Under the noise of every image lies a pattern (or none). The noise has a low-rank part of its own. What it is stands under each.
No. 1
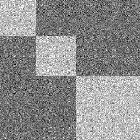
blocks along the diagonal
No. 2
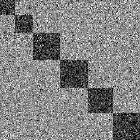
blocks along the diagonal
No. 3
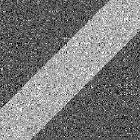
a diagonal band
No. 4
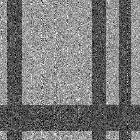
bands of rows crossing bands of columns
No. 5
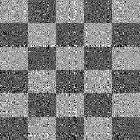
a checkerboard
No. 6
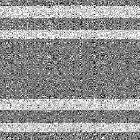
bands of rows
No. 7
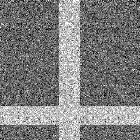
bands of rows crossing bands of columns
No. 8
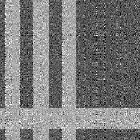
bands of rows crossing bands of columns
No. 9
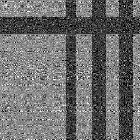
bands of rows crossing bands of columns
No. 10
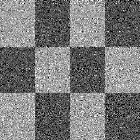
a checkerboard
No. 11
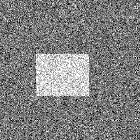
one block
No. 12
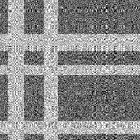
bands of rows crossing bands of columns
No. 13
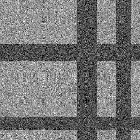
bands of rows crossing bands of columns
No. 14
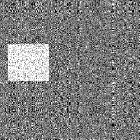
one block
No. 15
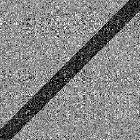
a diagonal band
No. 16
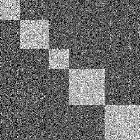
blocks along the diagonal
